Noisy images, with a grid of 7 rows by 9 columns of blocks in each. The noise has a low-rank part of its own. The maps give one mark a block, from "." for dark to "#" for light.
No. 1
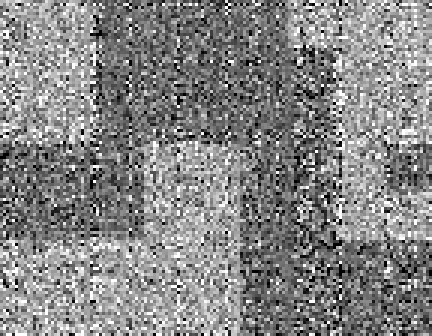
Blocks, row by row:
##....###
##.....##
##.....##
...##..#.
...##..##
#####....
#####....
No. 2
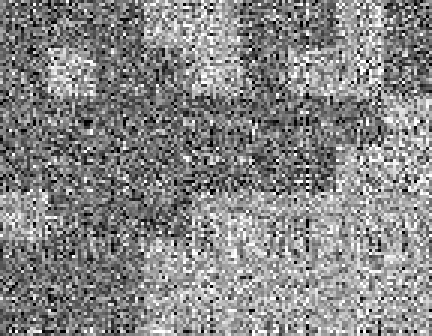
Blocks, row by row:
...##..#.
.#..#.##.
........#
.......##
#...#####
...######
...######
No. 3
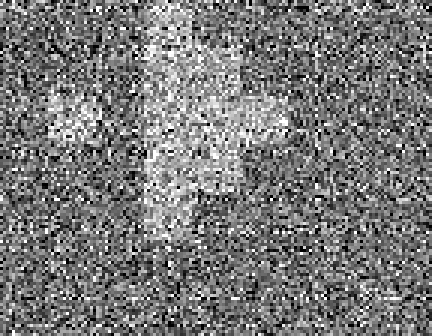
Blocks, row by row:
...#.....
...##....
.#.###...
...##....
...#.....
.........
.........
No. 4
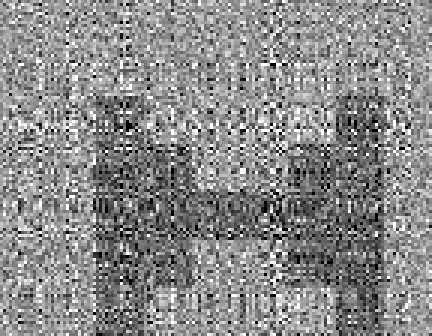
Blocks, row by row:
#########
#########
##.####.#
##..##..#
##......#
##..##..#
##.####.#
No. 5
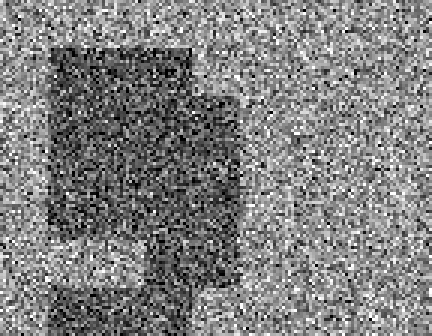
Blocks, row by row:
#########
#...#####
#....####
#....####
#....####
###..####
#...#####
